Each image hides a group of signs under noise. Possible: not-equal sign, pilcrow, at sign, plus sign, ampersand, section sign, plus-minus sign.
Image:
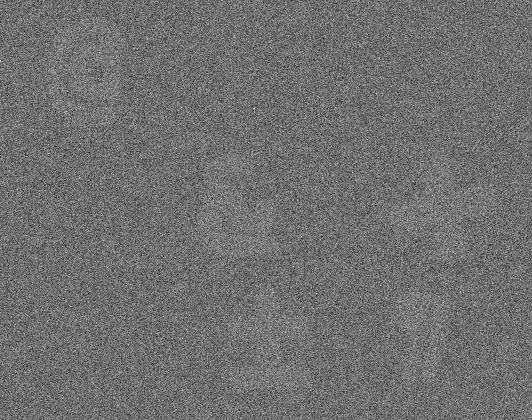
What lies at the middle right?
plus sign
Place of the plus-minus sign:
bottom middle
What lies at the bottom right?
pilcrow
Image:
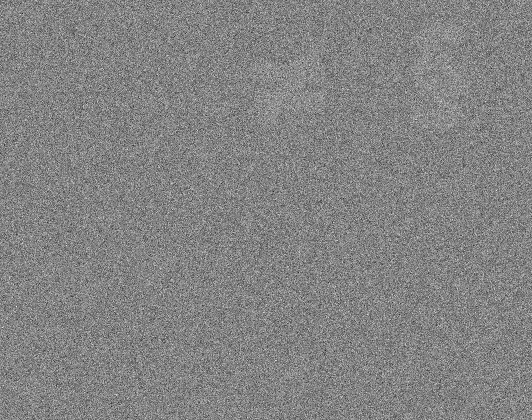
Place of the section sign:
top right
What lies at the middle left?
nothing
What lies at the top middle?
not-equal sign
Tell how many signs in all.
2
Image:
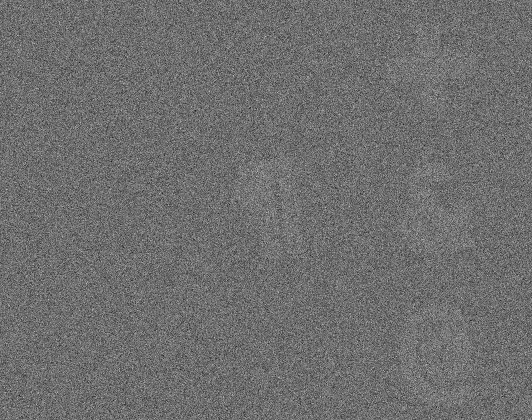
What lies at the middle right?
ampersand
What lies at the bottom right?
at sign
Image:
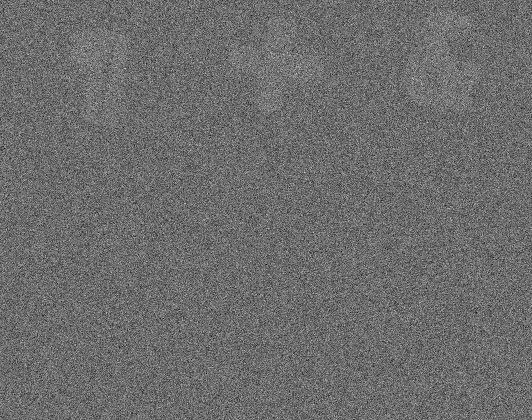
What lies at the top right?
ampersand
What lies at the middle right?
nothing
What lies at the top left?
pilcrow
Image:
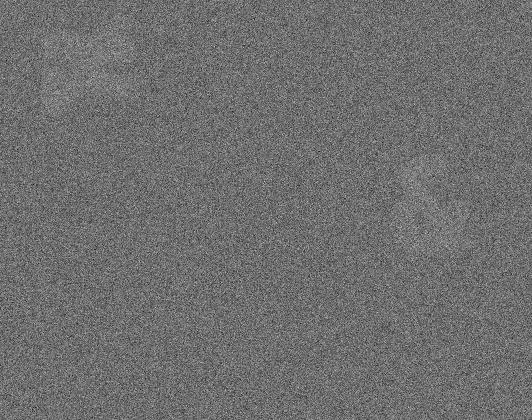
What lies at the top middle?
nothing
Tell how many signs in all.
2
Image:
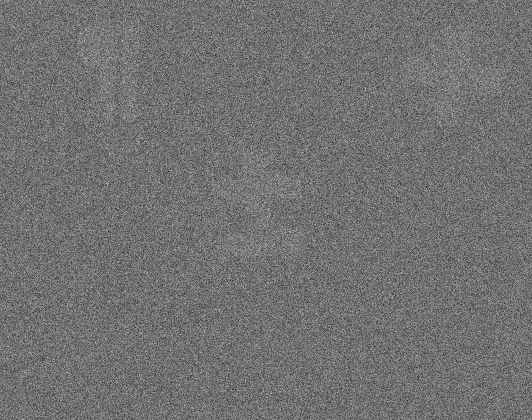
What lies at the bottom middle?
nothing
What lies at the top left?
pilcrow
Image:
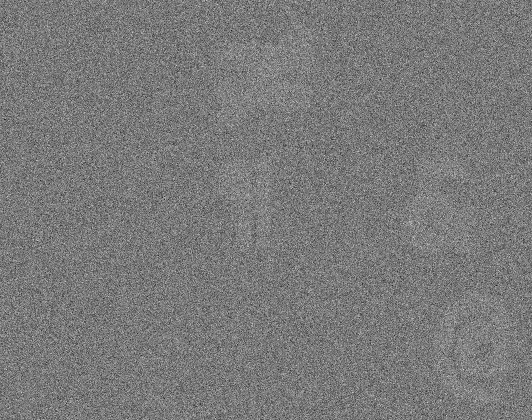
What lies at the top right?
nothing
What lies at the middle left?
nothing
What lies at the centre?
pilcrow
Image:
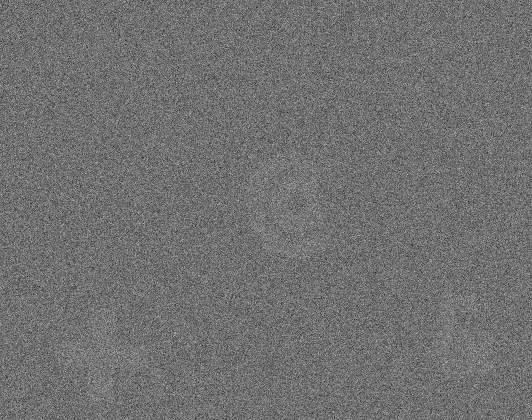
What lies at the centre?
at sign
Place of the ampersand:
bottom right
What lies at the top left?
nothing
